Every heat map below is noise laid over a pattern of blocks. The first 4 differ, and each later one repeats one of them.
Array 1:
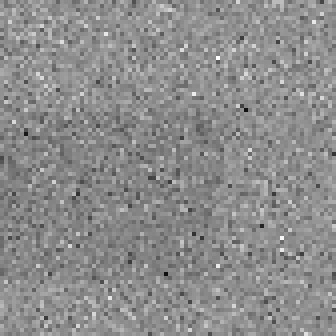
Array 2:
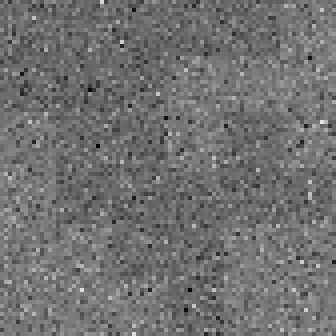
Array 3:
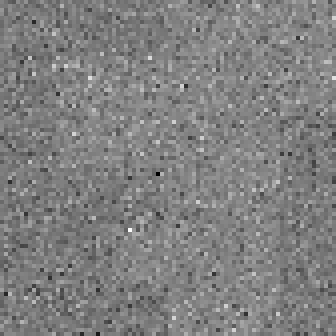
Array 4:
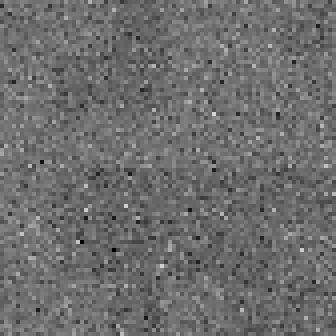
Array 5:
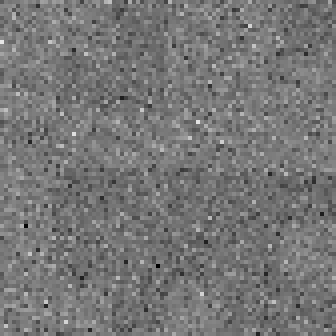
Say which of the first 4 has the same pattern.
4
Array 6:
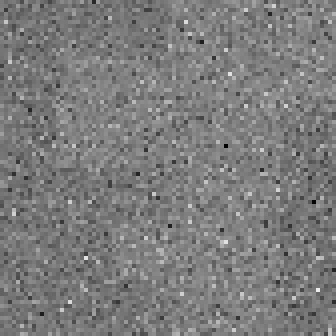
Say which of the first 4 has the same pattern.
3
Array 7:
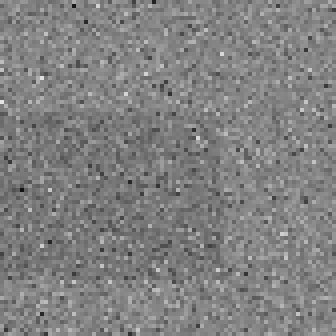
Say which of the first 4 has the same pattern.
1
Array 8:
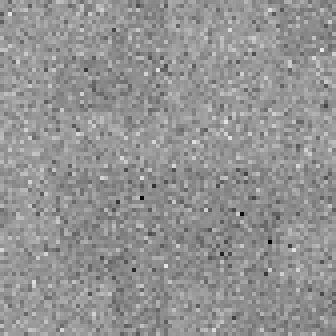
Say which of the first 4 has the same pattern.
4
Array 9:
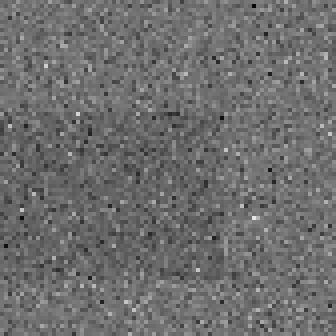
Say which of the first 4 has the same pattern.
1
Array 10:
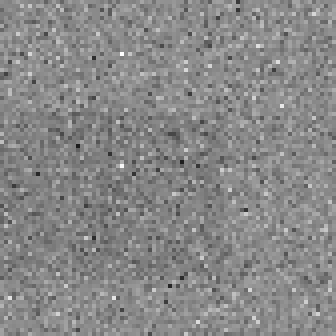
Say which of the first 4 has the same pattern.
1
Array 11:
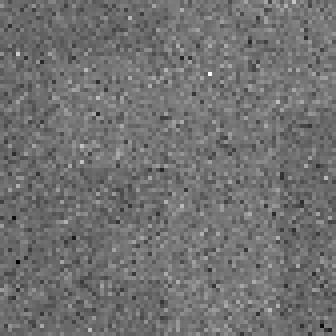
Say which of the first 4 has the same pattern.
3
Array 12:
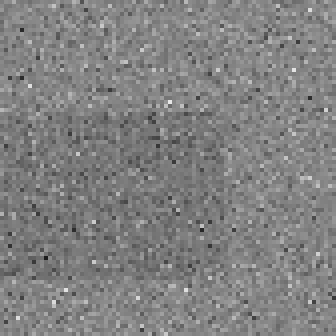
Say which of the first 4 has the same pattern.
1
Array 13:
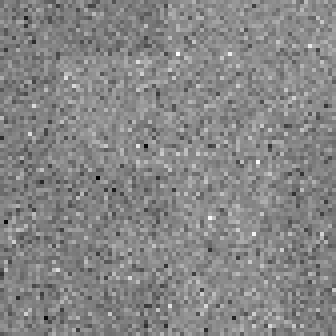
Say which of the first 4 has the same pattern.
3
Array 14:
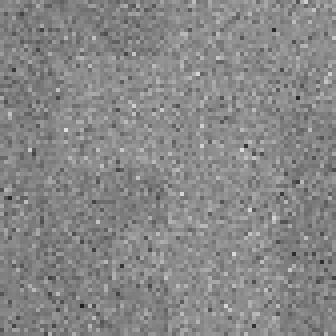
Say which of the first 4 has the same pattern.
3
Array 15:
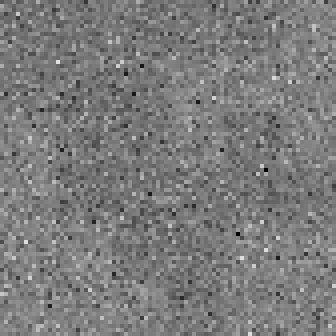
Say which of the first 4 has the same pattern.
2
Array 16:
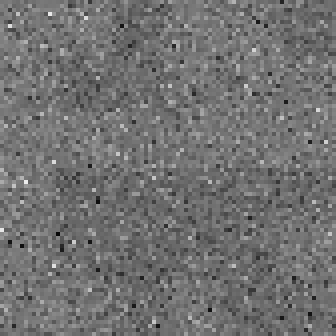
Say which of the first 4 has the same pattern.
4
